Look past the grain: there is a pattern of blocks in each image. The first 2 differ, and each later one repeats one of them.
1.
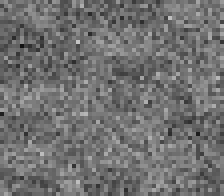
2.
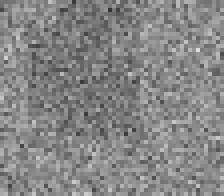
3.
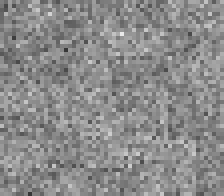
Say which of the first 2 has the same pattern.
1
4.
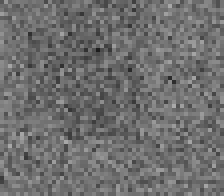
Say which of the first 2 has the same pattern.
2
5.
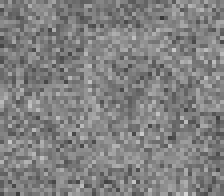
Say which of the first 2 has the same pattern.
1
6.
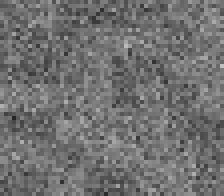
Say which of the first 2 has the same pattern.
1
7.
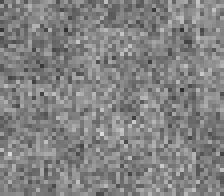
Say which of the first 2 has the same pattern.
1
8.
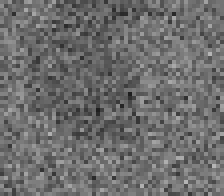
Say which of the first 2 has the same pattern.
2
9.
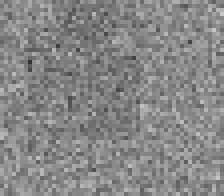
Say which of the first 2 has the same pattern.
2
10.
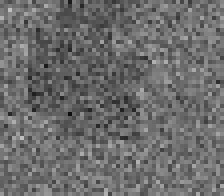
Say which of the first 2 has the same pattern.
2
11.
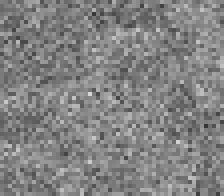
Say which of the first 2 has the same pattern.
1
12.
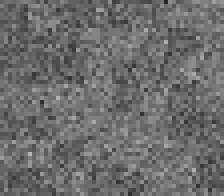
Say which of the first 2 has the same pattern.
1
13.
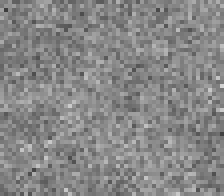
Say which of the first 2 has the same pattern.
1
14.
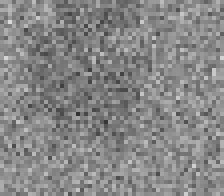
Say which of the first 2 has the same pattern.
2
